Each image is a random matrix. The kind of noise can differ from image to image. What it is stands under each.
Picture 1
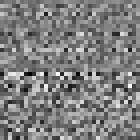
rows of uneven size
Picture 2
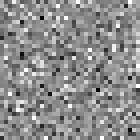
heavy tails
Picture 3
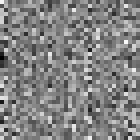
columns of uneven size
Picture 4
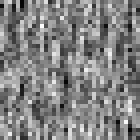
streaked along the columns
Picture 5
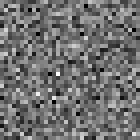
independent entries
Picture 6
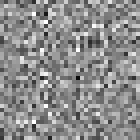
low rank plus noise
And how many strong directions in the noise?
three or four
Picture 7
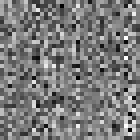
columns of uneven size
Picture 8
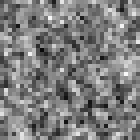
blotchy
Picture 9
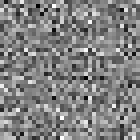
low rank plus noise
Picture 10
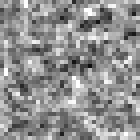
blotchy
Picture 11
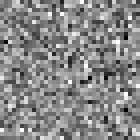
independent entries
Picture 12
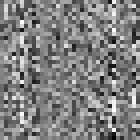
columns of uneven size
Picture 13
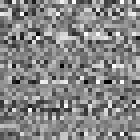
rows of uneven size
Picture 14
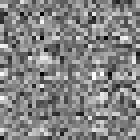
low rank plus noise
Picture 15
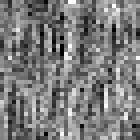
streaked along the columns
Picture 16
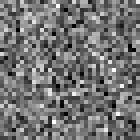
independent entries
